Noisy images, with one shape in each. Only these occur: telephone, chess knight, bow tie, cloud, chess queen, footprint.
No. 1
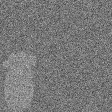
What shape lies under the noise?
footprint
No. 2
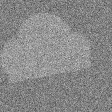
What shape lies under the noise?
cloud
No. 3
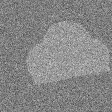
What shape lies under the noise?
cloud
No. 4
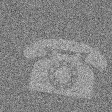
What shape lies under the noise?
telephone
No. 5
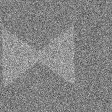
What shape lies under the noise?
bow tie
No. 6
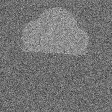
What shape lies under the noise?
cloud
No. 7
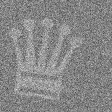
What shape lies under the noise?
chess queen
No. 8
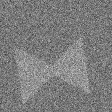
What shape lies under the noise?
bow tie
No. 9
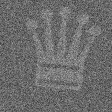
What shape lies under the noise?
chess queen
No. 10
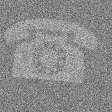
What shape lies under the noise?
telephone
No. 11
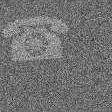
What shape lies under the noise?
telephone
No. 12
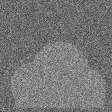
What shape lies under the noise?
cloud
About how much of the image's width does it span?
nearly all
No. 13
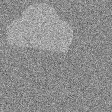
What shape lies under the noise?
cloud
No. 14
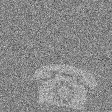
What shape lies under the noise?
telephone
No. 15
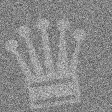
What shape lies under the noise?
chess queen
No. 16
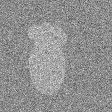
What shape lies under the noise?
footprint
